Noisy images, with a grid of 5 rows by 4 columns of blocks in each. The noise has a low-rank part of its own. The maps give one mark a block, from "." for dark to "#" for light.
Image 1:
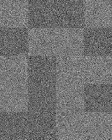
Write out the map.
# . . #
. # # .
# . # #
# . # .
. . # #
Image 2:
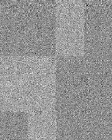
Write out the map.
. . # .
. . # .
# # . .
# # . .
. # . .
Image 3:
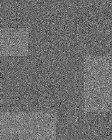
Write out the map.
. . . .
# . . .
. . . #
. . . #
# # . .
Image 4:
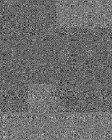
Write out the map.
. . # #
. . . .
. . . .
. # . .
# # # #
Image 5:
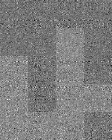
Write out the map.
. . . .
. . # .
# . # .
# . # #
# # # .
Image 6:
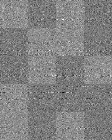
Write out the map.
# . # .
. # # .
. # . #
# . . .
# . # .
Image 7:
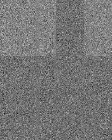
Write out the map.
# # . #
# # . #
. . . .
. . . .
. . . .
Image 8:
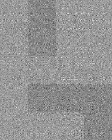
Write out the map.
# . # #
# . # #
# # # #
# . . .
# # # .
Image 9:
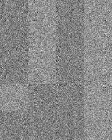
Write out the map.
. # . #
. # . #
. # . #
# . . #
. . . #
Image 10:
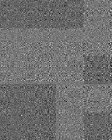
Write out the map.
. . . #
# # # #
# # # .
. . # #
. . # .
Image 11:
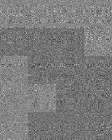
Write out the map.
# # # #
. . . #
# . . .
# # . .
# . . .
